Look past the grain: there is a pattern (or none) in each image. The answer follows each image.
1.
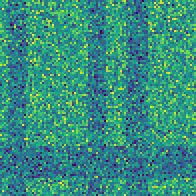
bands of rows crossing bands of columns
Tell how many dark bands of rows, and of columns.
1 and 3
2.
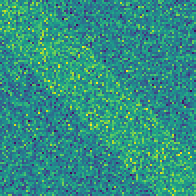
a diagonal band
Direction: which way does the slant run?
top left to bottom right
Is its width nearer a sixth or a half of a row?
a half
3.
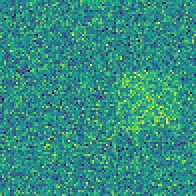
one block
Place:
middle right
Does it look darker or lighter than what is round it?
lighter
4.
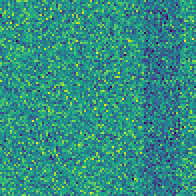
one band of columns
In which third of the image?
right
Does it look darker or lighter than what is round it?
darker
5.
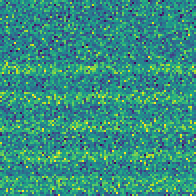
bands of rows
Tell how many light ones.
5
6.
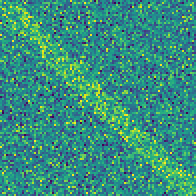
a diagonal band
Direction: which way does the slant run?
top left to bottom right
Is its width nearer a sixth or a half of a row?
a sixth
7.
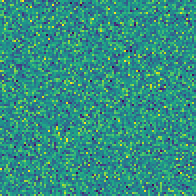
only noise
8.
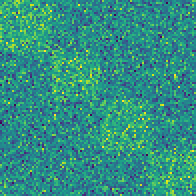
blocks along the diagonal
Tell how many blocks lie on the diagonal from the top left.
4
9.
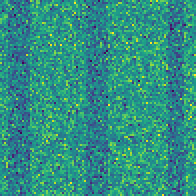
bands of columns
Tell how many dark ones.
3
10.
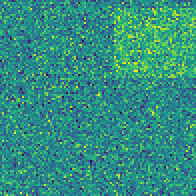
one block
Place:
top right
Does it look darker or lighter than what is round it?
lighter
